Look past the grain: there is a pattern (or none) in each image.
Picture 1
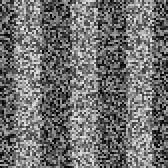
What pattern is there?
vertical stripes
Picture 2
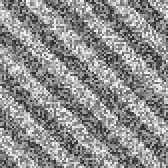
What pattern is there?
diagonal stripes
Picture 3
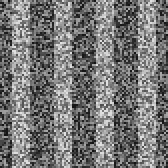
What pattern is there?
vertical stripes
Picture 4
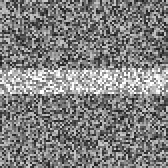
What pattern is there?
one horizontal stripe
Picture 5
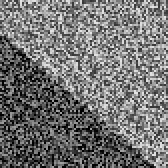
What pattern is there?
a sharp edge
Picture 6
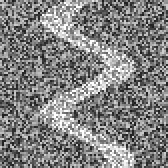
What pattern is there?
a wavy band
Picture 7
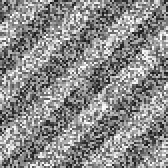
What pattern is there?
diagonal stripes
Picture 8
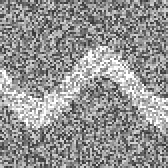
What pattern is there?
a wavy band
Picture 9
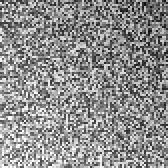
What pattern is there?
a smooth slope
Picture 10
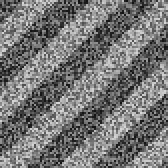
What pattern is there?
diagonal stripes
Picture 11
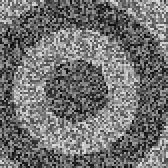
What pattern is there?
rings round one point
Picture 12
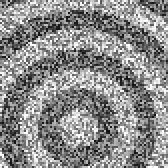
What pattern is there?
rings round one point
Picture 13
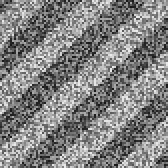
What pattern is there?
diagonal stripes
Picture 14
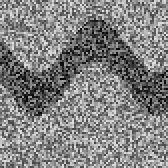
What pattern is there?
a wavy band
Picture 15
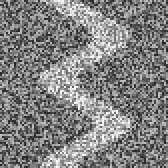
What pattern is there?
a wavy band
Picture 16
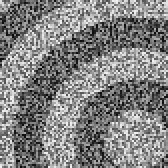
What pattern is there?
rings round one point
